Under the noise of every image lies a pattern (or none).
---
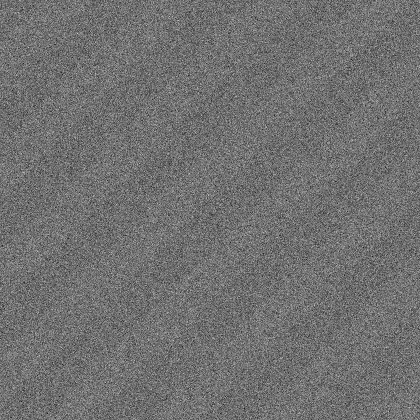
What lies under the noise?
diagonal stripes
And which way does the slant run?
bottom left to top right
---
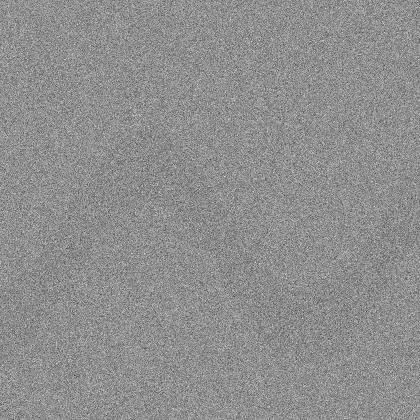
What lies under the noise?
a wavy band
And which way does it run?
left to right
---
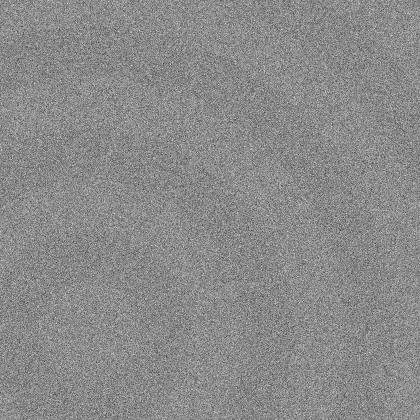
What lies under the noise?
rings round one point
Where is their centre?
bottom left
